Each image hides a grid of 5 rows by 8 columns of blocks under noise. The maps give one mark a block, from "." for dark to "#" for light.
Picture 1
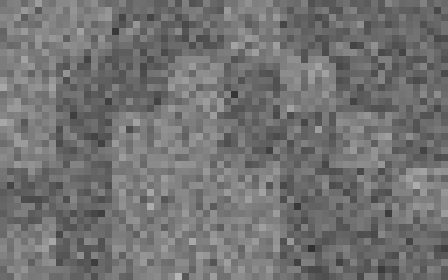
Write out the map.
##..#...
#..#.#..
#.##..#.
..###..#
#.###...
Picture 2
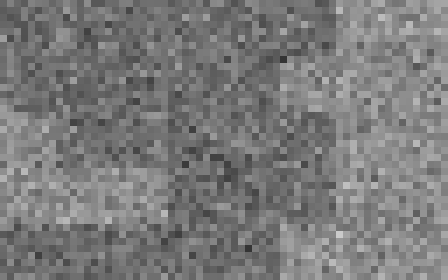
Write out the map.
......##
.....###
#.....##
###...##
.....###
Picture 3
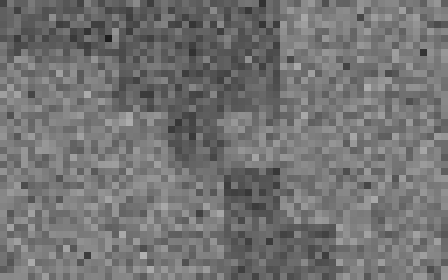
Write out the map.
.....###
##...###
###.####
####.###
####..##
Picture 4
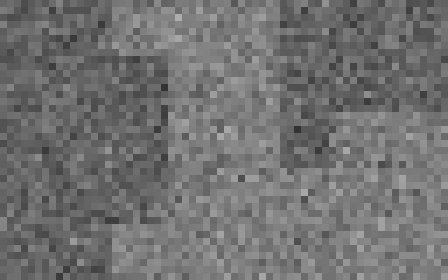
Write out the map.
..###...
...##...
...##.##
...#####
..######
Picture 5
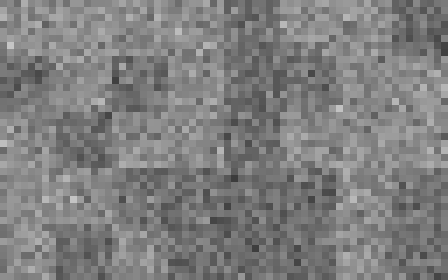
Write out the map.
####.##.
.#.#..##
#.##.###
##....#.
#.#...#.
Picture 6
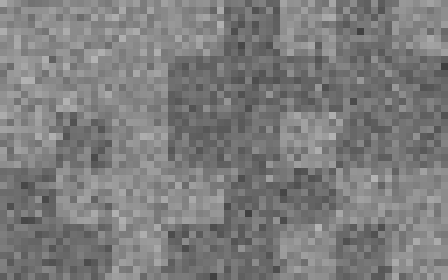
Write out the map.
####.#.#
###.....
#.#..#..
.###..##
..#..#.#
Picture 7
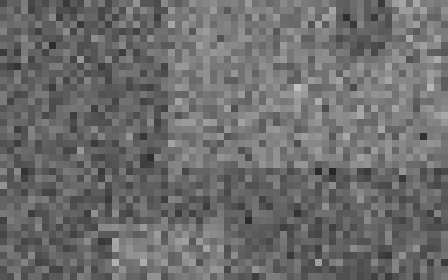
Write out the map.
...###.#
...#####
...#####
........
..##....
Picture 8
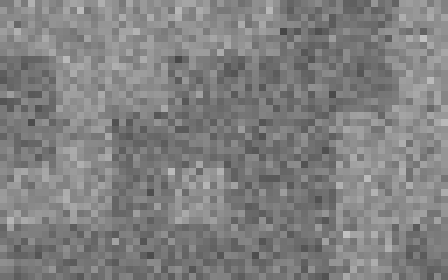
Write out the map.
#####..#
.##....#
.#....##
##.#..##
......#.
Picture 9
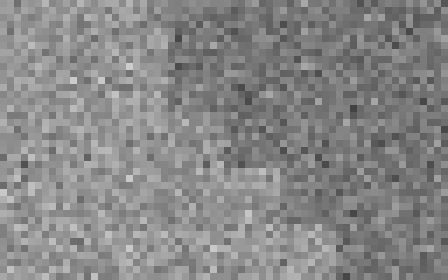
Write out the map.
###.....
###.....
####....
#####...
######..
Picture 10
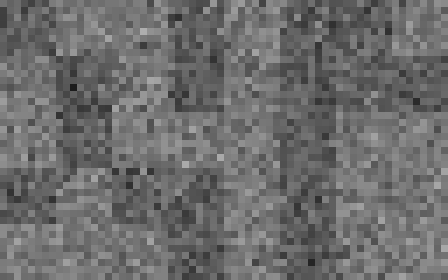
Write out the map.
.##.#..#
#.#.#...
#.###.##
.#..#.##
###.#.##
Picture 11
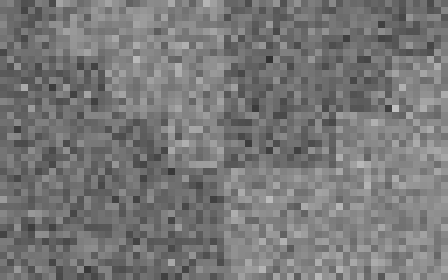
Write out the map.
.###....
..##...#
...#..##
....####
....####
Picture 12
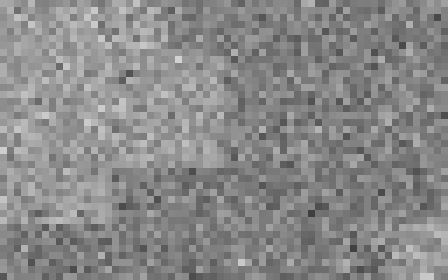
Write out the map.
###.....
####....
####....
##......
.......#
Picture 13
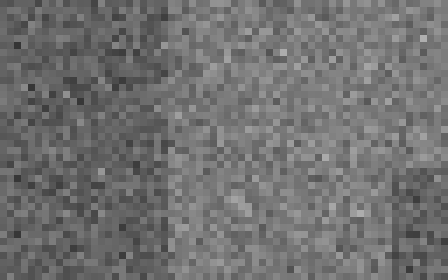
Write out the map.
...#####
...#####
...#####
...####.
...####.
